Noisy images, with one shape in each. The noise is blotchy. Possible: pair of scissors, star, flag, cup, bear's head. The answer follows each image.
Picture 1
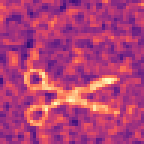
pair of scissors
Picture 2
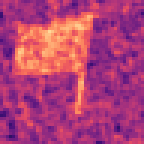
flag
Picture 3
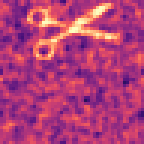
pair of scissors
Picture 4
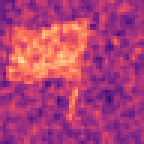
flag
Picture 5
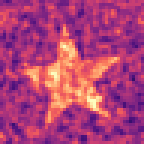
star
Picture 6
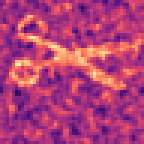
pair of scissors
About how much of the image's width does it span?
nearly all
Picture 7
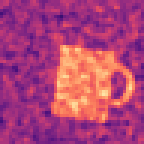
cup
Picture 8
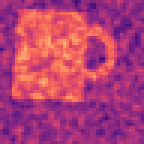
cup
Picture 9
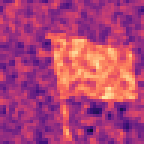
flag
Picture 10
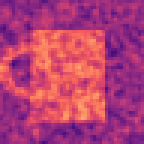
cup
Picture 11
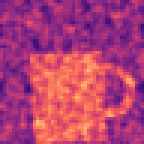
cup
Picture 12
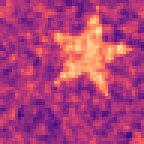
star
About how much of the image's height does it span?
two thirds
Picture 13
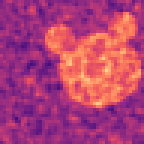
bear's head
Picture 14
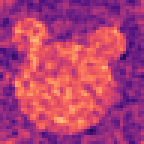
bear's head
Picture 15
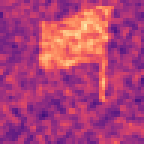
flag
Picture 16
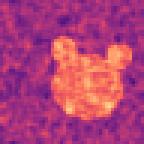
bear's head
